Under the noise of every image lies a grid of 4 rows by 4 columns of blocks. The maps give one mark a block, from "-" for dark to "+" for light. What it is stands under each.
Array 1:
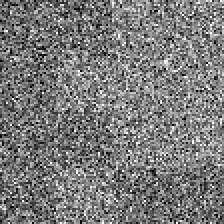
- - + +
- + + +
- - + +
- + - -
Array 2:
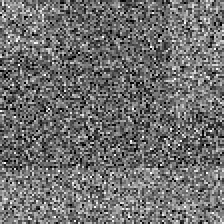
+ - - +
- - - +
- - - -
+ + + +
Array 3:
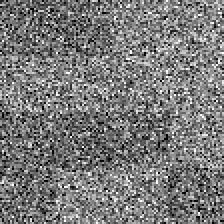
- - + +
+ + + +
- - - +
- + + -
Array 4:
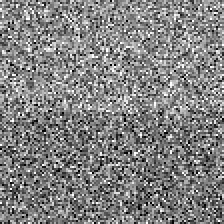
+ + + +
+ + + +
- - - -
- - - -
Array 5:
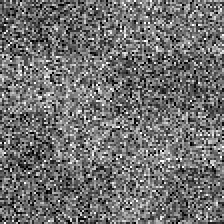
- - + +
+ + - -
- + + +
- - + -
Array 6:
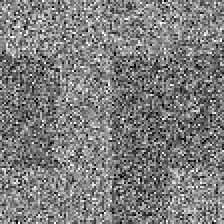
+ + + +
- + - -
- + - -
+ + - +
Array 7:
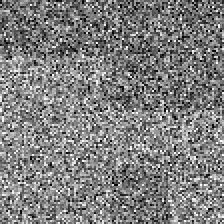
- - - -
+ + - -
+ + + +
+ + - +
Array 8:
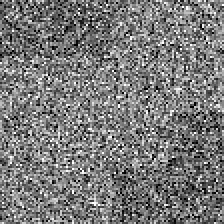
- - + +
+ + + +
+ + + -
+ + - -
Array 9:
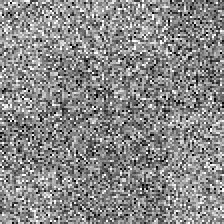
+ + + -
+ - - -
- - - +
+ - - +
